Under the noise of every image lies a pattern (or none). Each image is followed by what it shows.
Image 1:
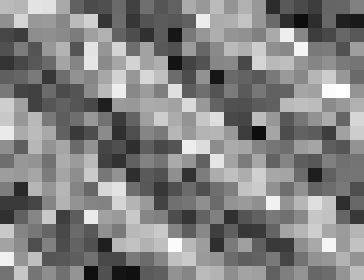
diagonal stripes
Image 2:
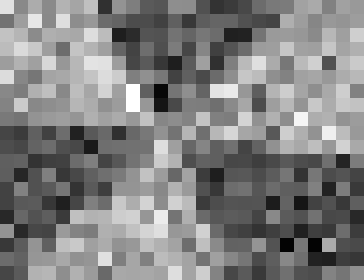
spokes from one point
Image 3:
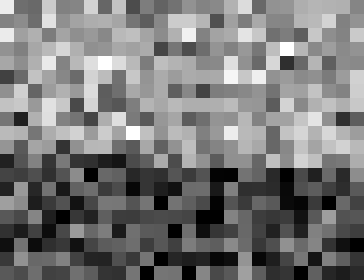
a sharp edge
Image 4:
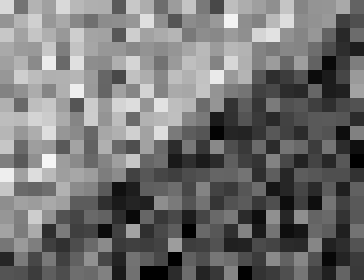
a sharp edge
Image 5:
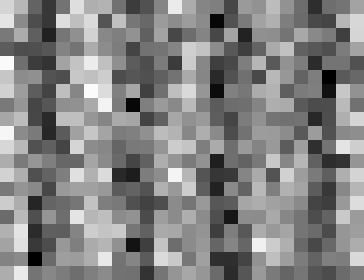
vertical stripes
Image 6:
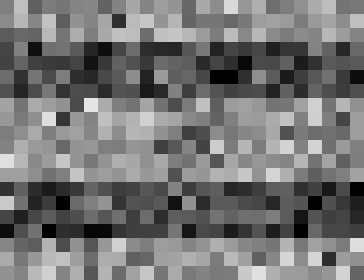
horizontal stripes
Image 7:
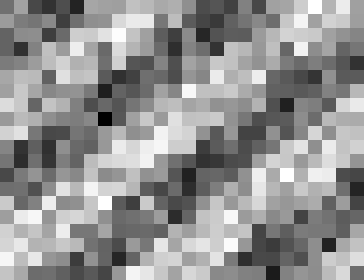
diagonal stripes
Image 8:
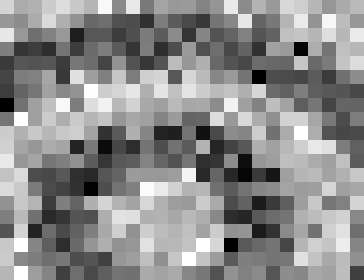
rings round one point
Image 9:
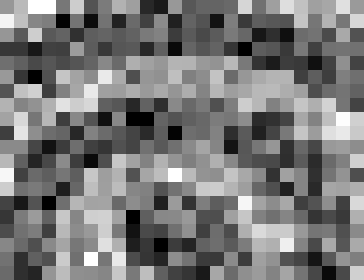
rings round one point
